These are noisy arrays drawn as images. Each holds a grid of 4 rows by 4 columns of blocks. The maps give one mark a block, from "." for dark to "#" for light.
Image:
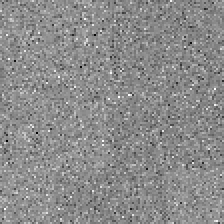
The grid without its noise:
##..
##..
##..
#..#
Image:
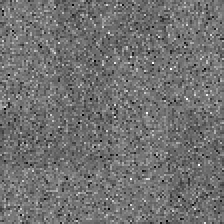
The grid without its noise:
#..#
#.##
..#.
###.
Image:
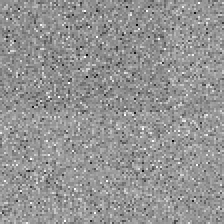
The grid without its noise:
...#
...#
####
####
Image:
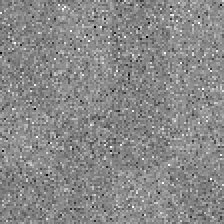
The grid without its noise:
.#.#
.#.#
#..#
..#.
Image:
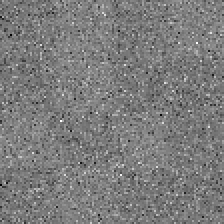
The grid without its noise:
.#.#
.#..
#.#.
.#..
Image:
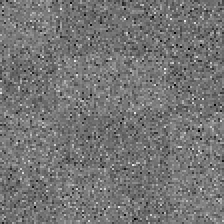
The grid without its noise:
#...
.##.
#..#
.#.#
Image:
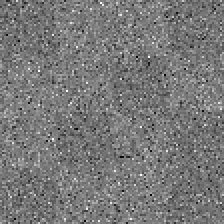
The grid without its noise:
.##.
##.#
#.#.
.##.
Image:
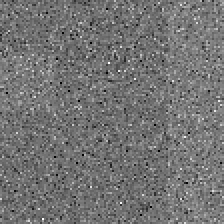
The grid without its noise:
...#
#..#
...#
...#
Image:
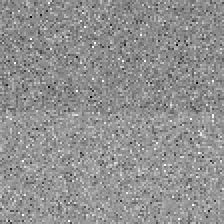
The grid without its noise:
....
....
####
####
